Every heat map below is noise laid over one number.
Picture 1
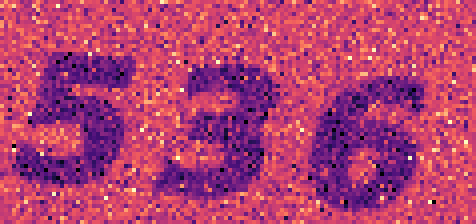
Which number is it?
536
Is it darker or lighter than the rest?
darker
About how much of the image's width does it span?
nearly all
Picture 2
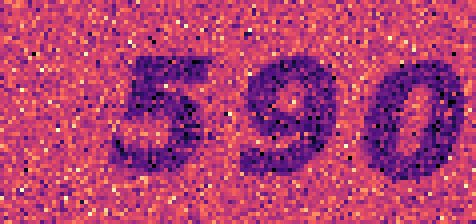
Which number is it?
590
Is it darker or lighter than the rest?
darker
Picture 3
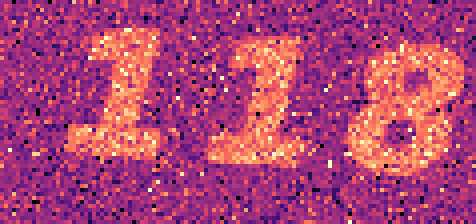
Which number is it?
118
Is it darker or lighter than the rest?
lighter
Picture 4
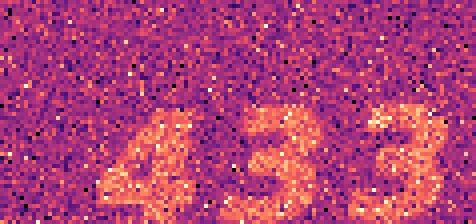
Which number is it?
433
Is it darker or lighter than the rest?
lighter
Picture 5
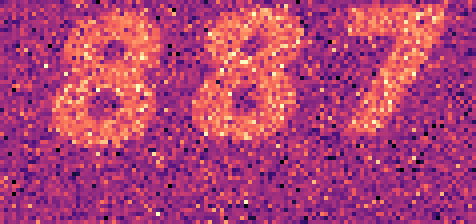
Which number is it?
887
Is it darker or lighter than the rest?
lighter
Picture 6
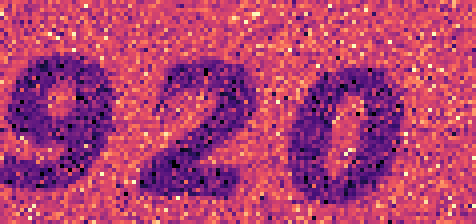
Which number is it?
920
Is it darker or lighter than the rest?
darker
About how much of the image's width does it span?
nearly all
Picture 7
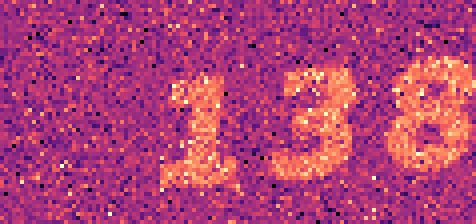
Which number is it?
138
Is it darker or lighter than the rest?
lighter
